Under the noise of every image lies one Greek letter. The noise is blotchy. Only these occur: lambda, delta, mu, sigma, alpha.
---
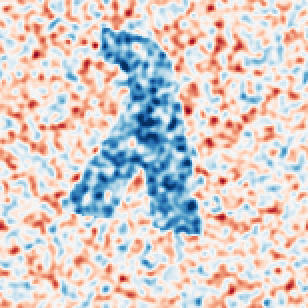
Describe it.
blue lambda
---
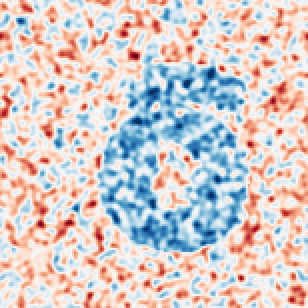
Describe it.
blue delta
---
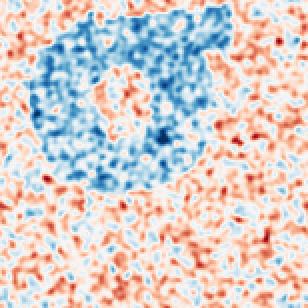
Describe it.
blue sigma
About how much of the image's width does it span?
two thirds
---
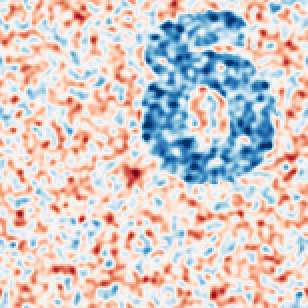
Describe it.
blue delta
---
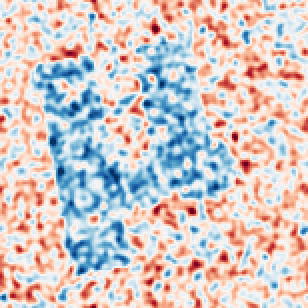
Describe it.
blue mu
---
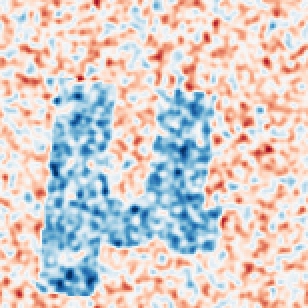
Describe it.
blue mu
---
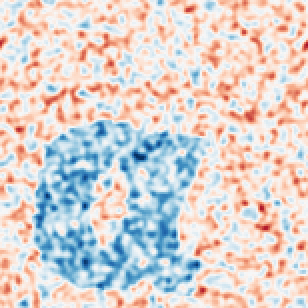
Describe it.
blue alpha
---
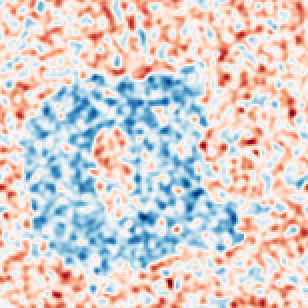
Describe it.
blue alpha
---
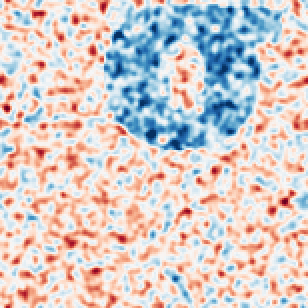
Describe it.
blue sigma
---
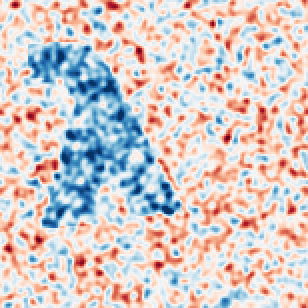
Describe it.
blue lambda
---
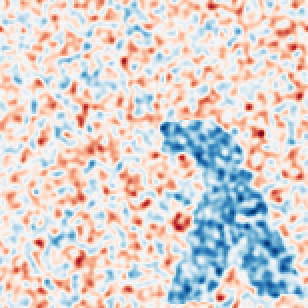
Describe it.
blue lambda
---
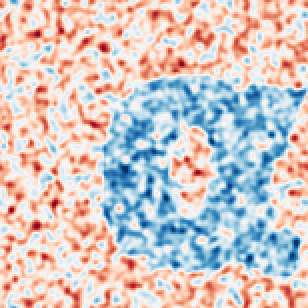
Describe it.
blue alpha
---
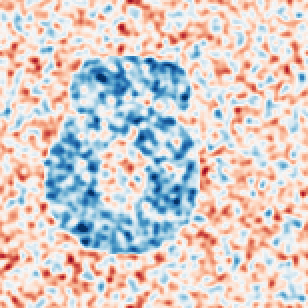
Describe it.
blue delta
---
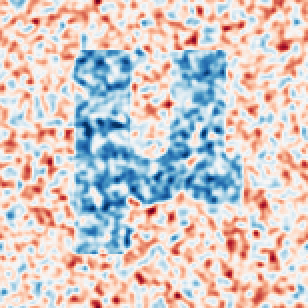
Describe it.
blue mu
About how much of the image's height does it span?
two thirds
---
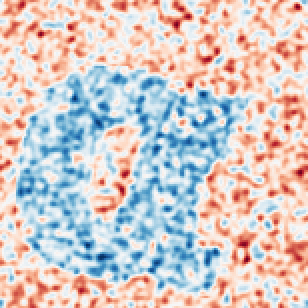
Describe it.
blue alpha
